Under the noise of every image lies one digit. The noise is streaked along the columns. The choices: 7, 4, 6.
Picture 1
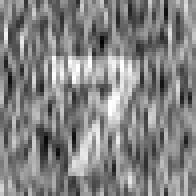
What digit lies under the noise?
7
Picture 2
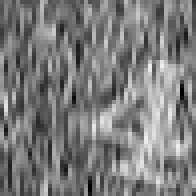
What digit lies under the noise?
4
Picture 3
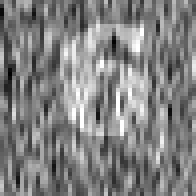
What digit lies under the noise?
6
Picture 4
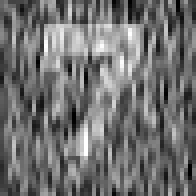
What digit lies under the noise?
7
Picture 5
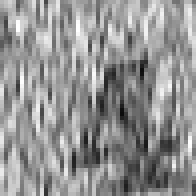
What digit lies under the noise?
4
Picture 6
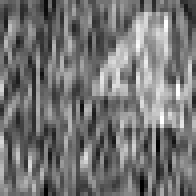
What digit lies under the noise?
4
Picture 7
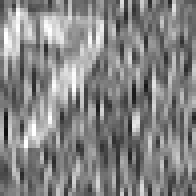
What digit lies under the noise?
7
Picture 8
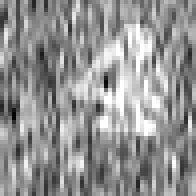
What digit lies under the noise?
4
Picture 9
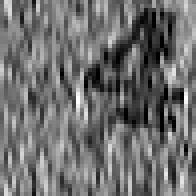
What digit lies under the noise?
4
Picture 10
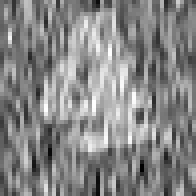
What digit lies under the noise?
4
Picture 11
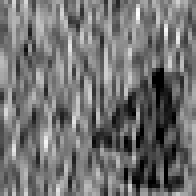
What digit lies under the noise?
4
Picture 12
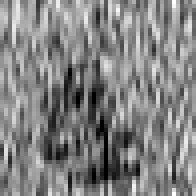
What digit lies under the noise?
4
